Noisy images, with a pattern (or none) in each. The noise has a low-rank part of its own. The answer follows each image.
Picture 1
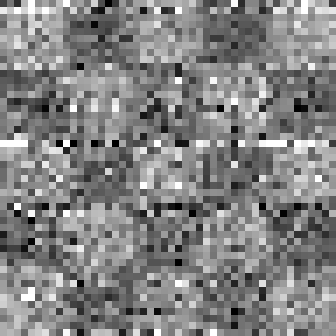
a checkerboard
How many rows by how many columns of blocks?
5 by 5
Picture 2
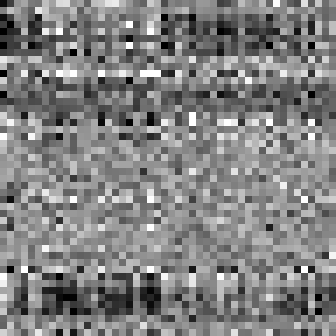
bands of rows
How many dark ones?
3
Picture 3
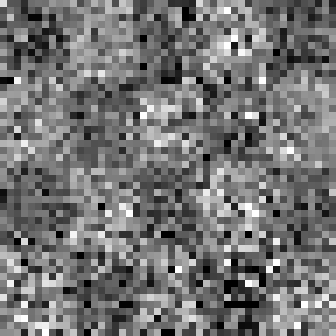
a checkerboard
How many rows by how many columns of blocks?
4 by 5
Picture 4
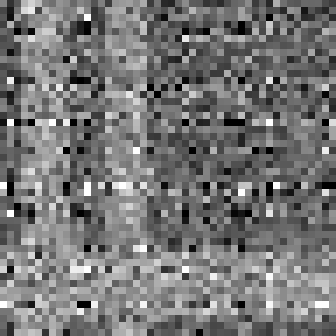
bands of rows crossing bands of columns
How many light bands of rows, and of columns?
1 and 2
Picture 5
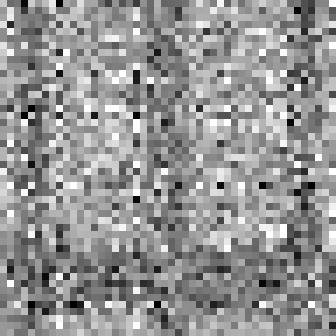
bands of rows crossing bands of columns
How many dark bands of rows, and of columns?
1 and 3
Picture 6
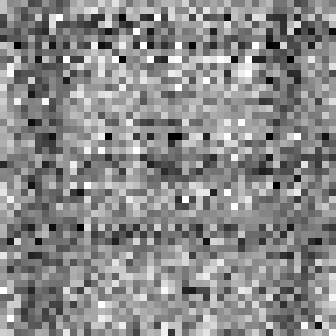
bands of rows crossing bands of columns
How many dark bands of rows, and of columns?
3 and 2
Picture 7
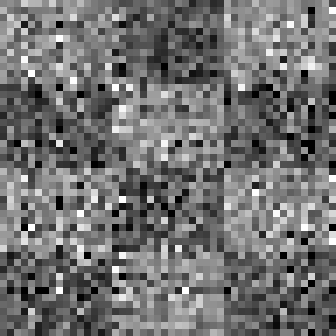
a checkerboard
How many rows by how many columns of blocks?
4 by 3
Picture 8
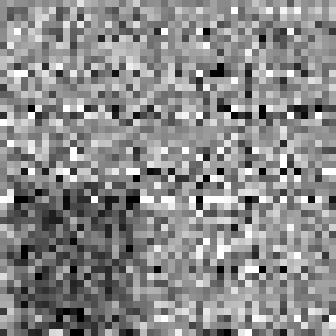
one block
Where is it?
bottom left
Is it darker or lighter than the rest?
darker
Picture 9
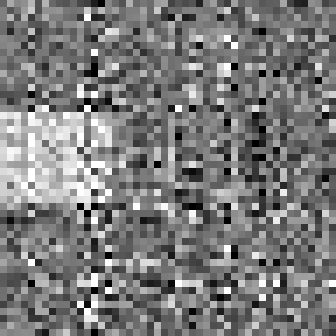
one block
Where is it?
middle left
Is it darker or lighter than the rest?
lighter
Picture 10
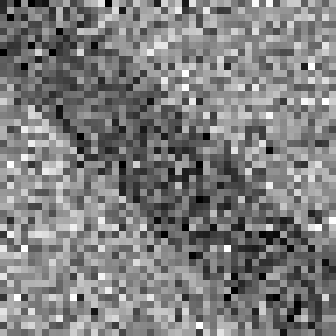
a diagonal band
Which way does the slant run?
top left to bottom right
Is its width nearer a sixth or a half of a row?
a half
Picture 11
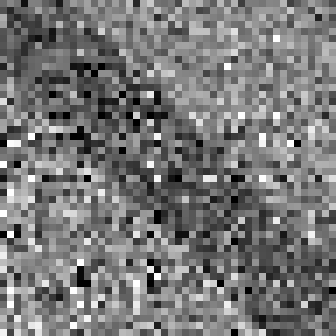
a diagonal band
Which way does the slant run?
top left to bottom right
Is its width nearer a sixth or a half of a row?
a half
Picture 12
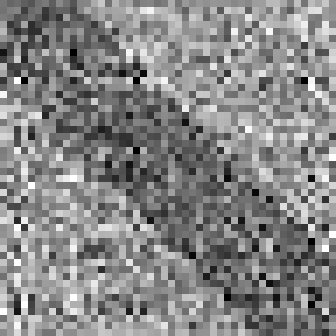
a diagonal band
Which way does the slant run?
top left to bottom right
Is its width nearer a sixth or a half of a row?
a half
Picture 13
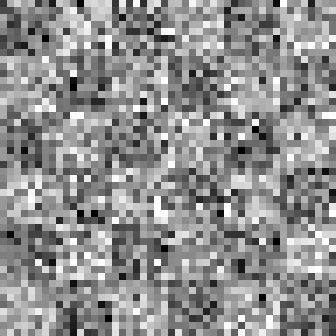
a checkerboard
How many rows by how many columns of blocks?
6 by 6
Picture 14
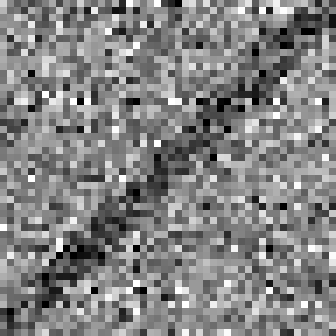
a diagonal band
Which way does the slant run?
bottom left to top right
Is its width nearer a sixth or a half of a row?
a sixth
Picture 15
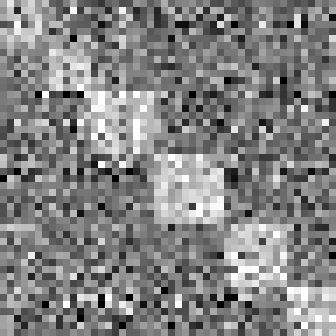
blocks along the diagonal
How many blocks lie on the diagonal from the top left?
6
